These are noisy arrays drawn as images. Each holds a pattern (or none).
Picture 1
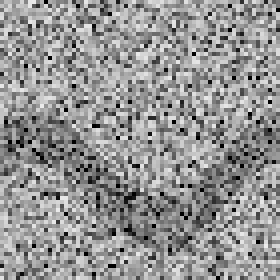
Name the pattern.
a wavy band
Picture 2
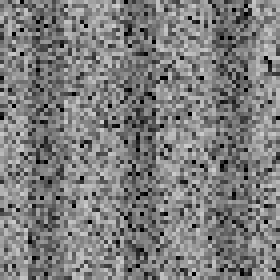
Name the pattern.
vertical stripes
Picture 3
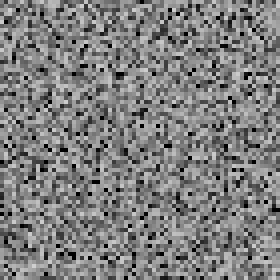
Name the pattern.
only noise
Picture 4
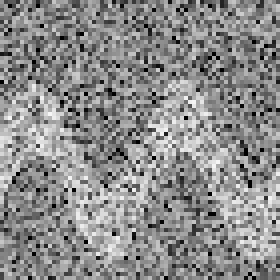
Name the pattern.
a wavy band
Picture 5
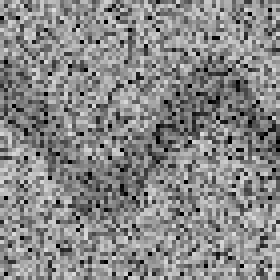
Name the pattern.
a wavy band
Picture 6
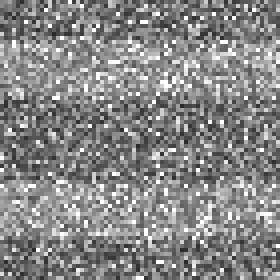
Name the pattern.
horizontal stripes
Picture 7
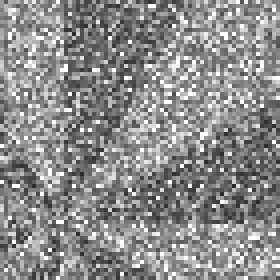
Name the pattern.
spokes from one point
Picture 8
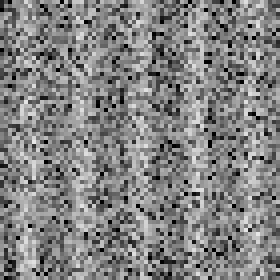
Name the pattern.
vertical stripes
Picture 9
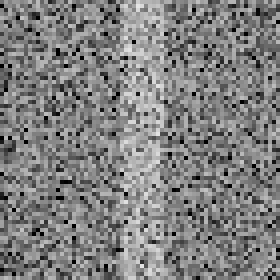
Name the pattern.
one vertical stripe
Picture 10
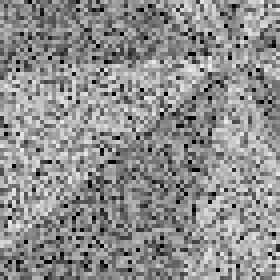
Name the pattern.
spokes from one point
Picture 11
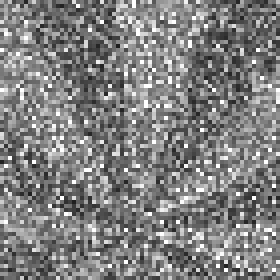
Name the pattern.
spokes from one point
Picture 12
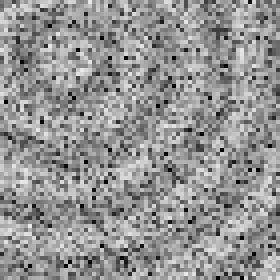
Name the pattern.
rings round one point
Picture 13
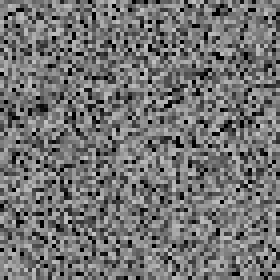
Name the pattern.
only noise
